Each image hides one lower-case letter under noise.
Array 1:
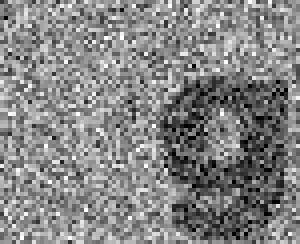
g
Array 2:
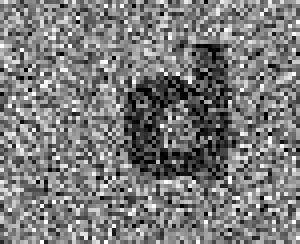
d
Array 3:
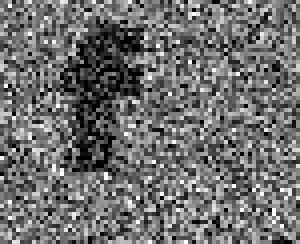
f
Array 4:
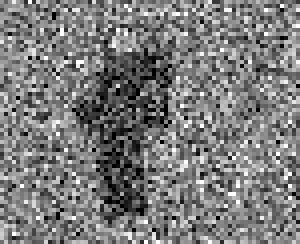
f
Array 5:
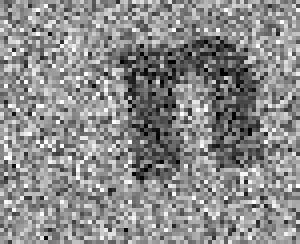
n
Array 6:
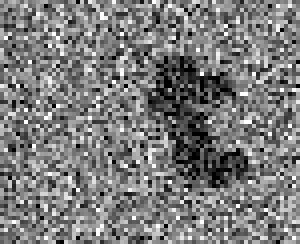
t
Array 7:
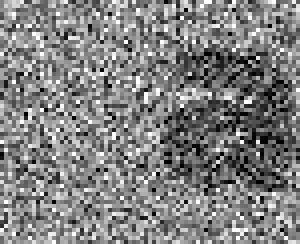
a
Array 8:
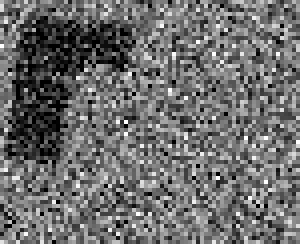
r
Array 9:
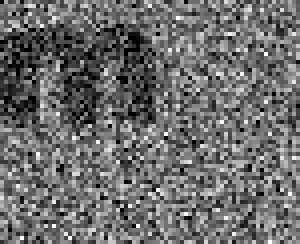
m
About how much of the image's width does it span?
half
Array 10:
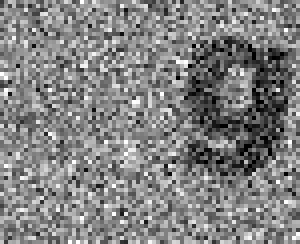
g
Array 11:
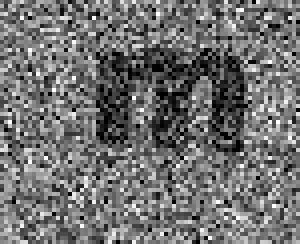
m
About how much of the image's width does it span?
half
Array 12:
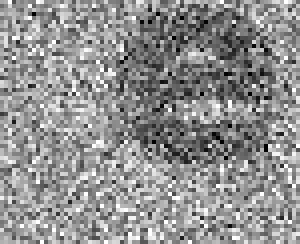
e
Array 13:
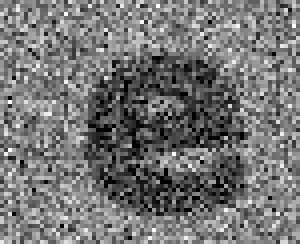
e
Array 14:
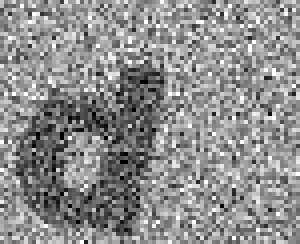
d
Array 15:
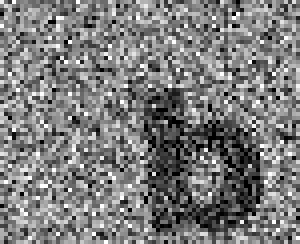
b
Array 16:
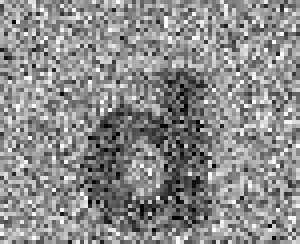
d
